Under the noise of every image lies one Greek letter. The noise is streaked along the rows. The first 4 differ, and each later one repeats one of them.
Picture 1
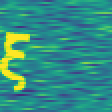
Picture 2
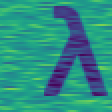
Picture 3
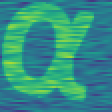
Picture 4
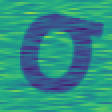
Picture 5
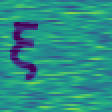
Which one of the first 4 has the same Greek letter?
1
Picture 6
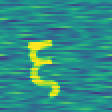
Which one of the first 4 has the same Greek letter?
1
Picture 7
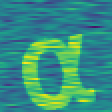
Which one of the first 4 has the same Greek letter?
3
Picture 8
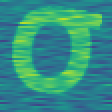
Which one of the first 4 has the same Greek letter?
4
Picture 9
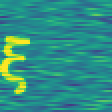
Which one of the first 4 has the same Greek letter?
1
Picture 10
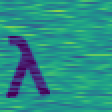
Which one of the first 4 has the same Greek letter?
2
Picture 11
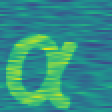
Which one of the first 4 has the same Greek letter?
3
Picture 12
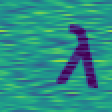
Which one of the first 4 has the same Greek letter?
2
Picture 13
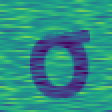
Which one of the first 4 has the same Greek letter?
4
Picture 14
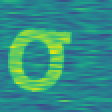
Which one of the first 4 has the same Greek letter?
4
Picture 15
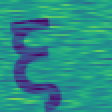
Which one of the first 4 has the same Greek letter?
1
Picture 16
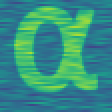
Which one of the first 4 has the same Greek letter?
3
